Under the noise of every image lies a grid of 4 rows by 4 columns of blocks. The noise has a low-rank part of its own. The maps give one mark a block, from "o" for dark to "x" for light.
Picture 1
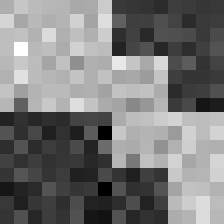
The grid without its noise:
xxoo
xxxo
ooxx
ooox
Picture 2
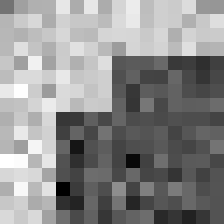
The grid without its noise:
xxxx
xxoo
xooo
xooo
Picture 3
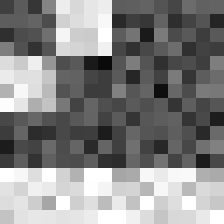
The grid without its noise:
oxoo
xooo
oooo
xxxx
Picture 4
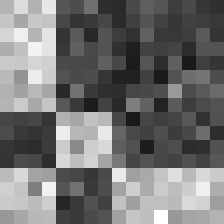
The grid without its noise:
xooo
xooo
oxoo
xoxx
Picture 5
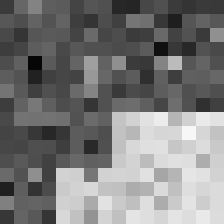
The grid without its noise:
oooo
oooo
ooxx
oxxx
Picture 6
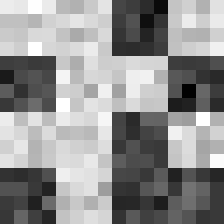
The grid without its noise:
xxox
oxxo
xxox
oxoo
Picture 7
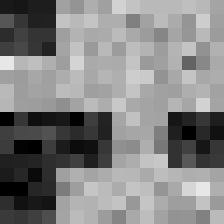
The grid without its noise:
oxxx
xxxx
ooxo
oxxx
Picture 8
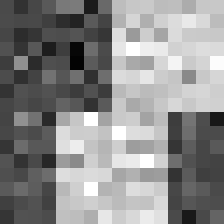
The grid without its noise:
ooxx
ooxx
oxxo
oxxo
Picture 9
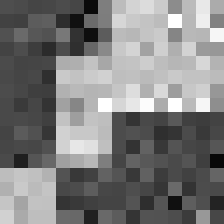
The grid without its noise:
ooxx
oxxx
oxoo
xooo
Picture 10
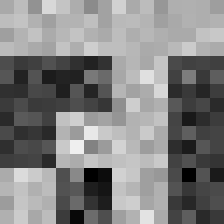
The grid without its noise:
xxxx
ooxo
oxxo
xoxo
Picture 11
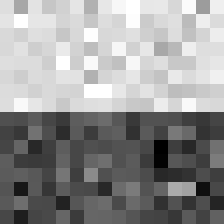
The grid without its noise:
xxxx
xxxx
oooo
oooo
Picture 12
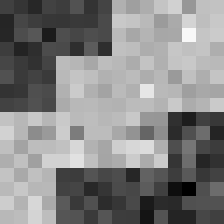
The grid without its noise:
ooxx
oxxx
xxxo
xooo
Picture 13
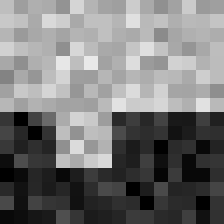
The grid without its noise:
xxxx
xxxx
oxoo
oooo
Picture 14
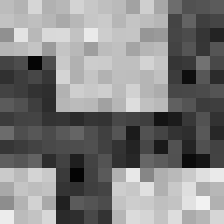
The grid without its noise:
xxxo
oxxo
oooo
xoxx
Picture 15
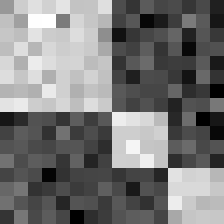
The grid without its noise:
xxoo
xxoo
ooxo
ooox
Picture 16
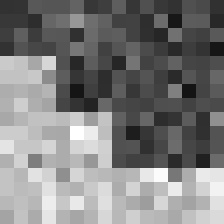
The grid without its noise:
oooo
xooo
xxoo
xxxx
